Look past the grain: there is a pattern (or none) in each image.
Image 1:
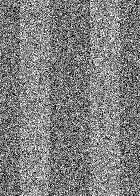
vertical stripes
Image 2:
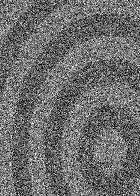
rings round one point
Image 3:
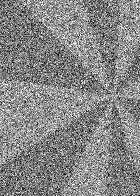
spokes from one point
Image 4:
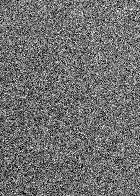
a smooth slope
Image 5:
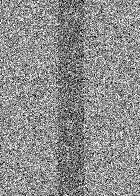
one vertical stripe
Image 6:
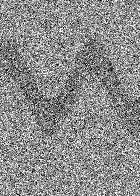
a wavy band
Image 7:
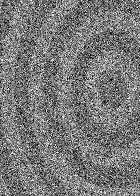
rings round one point
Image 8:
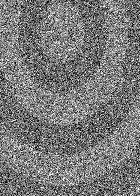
rings round one point
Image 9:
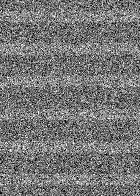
horizontal stripes
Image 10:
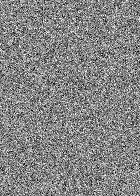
only noise
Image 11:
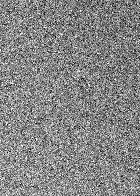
a smooth slope
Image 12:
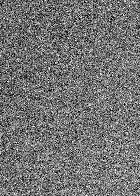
a smooth slope
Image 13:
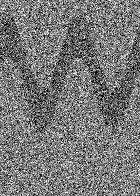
a wavy band
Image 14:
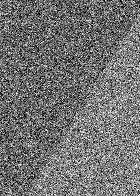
a sharp edge
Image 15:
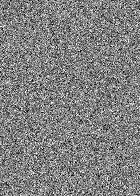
only noise
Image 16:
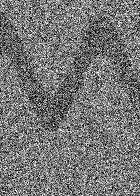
a wavy band
